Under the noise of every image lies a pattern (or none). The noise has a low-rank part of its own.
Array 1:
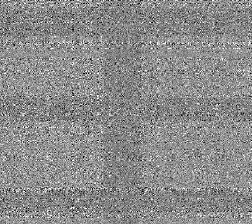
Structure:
bands of rows crossing bands of columns
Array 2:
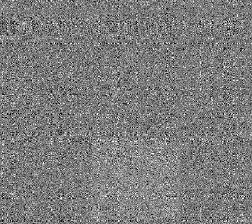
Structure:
one block
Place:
bottom middle
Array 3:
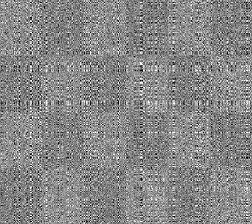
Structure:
a checkerboard
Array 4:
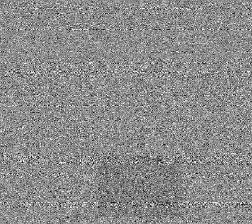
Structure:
one block
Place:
bottom middle
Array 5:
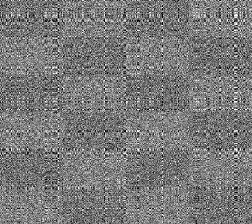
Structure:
a checkerboard
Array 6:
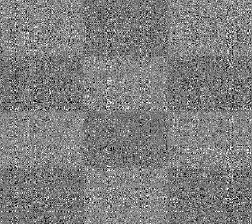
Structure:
a checkerboard
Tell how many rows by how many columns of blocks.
4 by 3
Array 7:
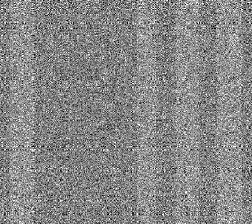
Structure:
bands of columns
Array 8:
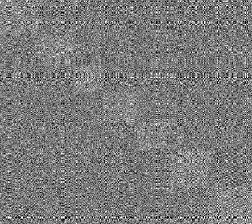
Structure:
blocks along the diagonal
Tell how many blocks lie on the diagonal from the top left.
7
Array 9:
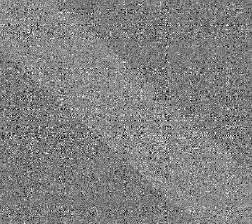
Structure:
a diagonal band
